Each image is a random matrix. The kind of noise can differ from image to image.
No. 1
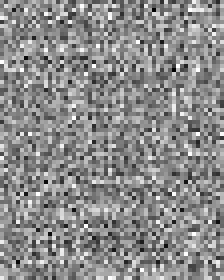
low rank plus noise
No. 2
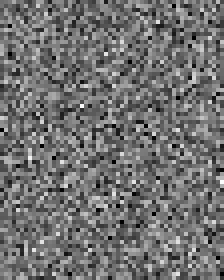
independent entries
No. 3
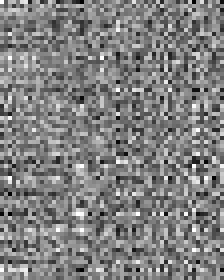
low rank plus noise
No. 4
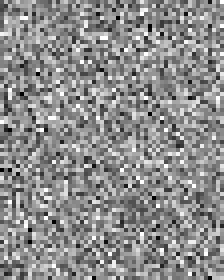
independent entries
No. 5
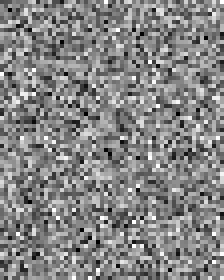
independent entries
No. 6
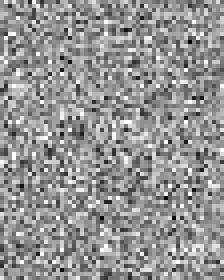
low rank plus noise
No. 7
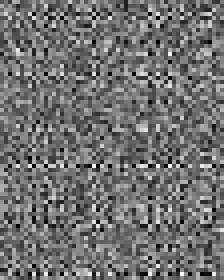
low rank plus noise
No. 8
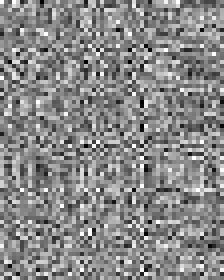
low rank plus noise
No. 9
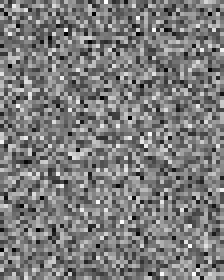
independent entries
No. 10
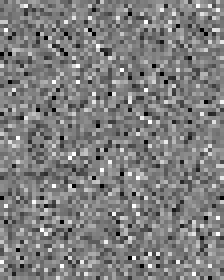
heavy tails
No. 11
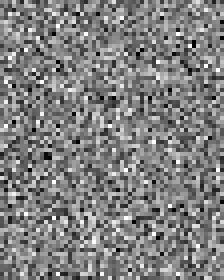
independent entries
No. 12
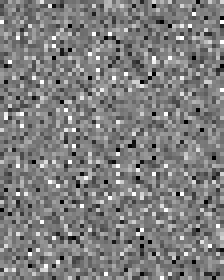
heavy tails
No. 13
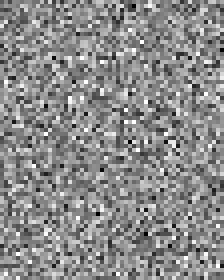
independent entries
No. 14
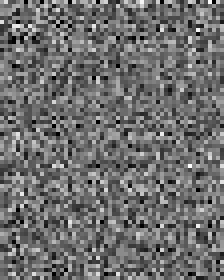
low rank plus noise
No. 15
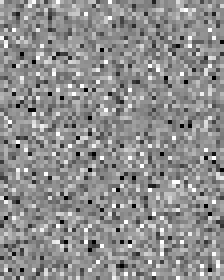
heavy tails
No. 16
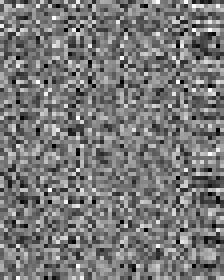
low rank plus noise
